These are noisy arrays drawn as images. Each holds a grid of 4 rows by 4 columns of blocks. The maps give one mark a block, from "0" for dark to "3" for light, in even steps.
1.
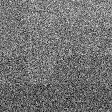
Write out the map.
2333
2222
1211
0000
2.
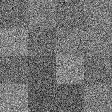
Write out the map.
1212
3122
1031
3002
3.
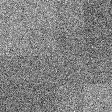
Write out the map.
3320
3210
1111
0023
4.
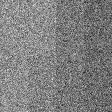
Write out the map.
3310
3310
3210
3210
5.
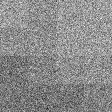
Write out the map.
3233
2233
0122
0001
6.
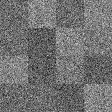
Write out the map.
1313
1032
3020
1103
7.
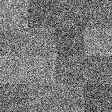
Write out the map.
3011
2203
3311
1220
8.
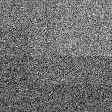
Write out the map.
2233
1233
0111
0000
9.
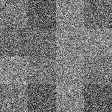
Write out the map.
2031
1133
3232
2030
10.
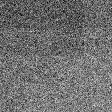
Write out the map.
0001
1112
2233
2333
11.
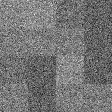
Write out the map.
3310
2220
1030
2022
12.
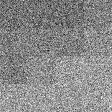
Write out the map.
0001
1112
1233
3333
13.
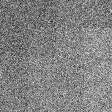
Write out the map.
0011
0123
1223
1223
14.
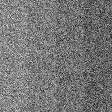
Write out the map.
3210
3210
3210
3210
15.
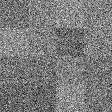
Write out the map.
1232
3202
1121
0031
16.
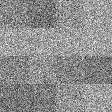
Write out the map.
1023
3333
1210
0023
